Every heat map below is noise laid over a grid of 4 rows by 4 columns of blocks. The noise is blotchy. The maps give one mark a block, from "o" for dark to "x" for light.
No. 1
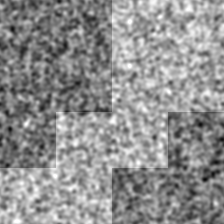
o o x x
o o x x
o x x o
x x o o
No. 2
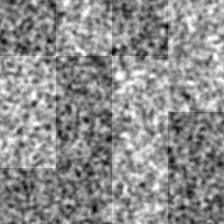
o x o x
x o x x
x o x o
o o x o
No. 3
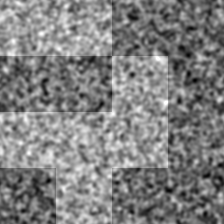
x x o o
o o x o
x x x o
o x o o
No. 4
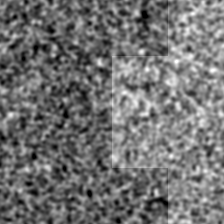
o o o x
o o x x
o o x x
o o o x
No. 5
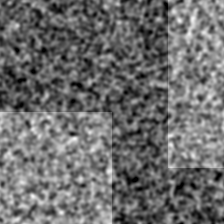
o o o x
o o o x
x x o x
x x o o
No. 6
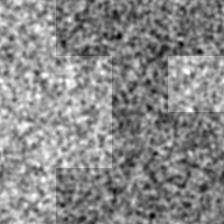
x o o o
x x o x
x x o o
x o o o
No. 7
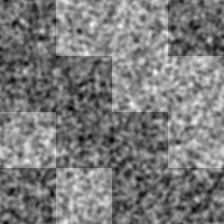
o x x o
o o x x
x o o x
o x o o
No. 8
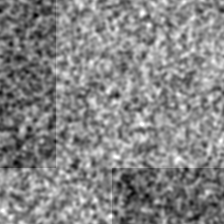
o x x x
o x x x
o x x x
x x o o
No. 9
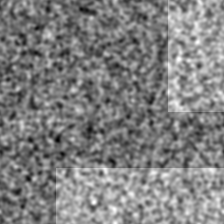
o o o x
o o o x
o o o o
o x x x
